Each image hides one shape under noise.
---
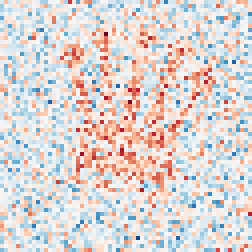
chess queen
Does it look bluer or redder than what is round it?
redder
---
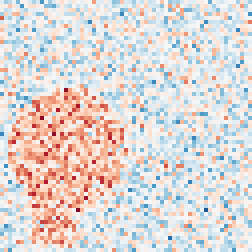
light bulb
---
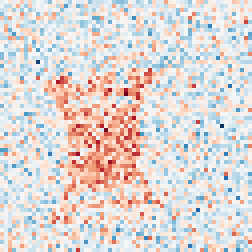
chess rook
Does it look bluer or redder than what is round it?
redder
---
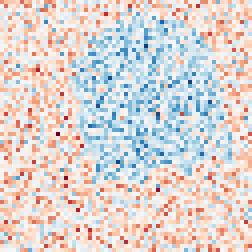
ghost
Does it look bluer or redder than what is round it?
bluer
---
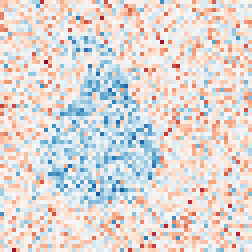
pear
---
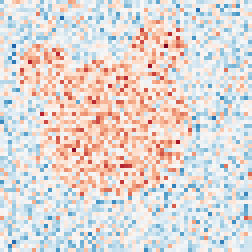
bear's head
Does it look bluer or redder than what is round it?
redder
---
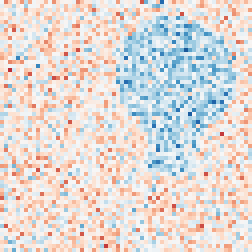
light bulb
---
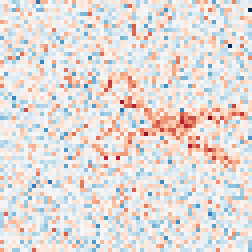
pair of scissors
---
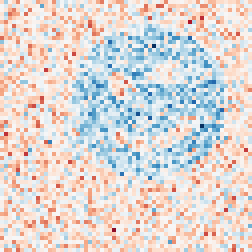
smiling face
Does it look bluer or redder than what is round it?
bluer
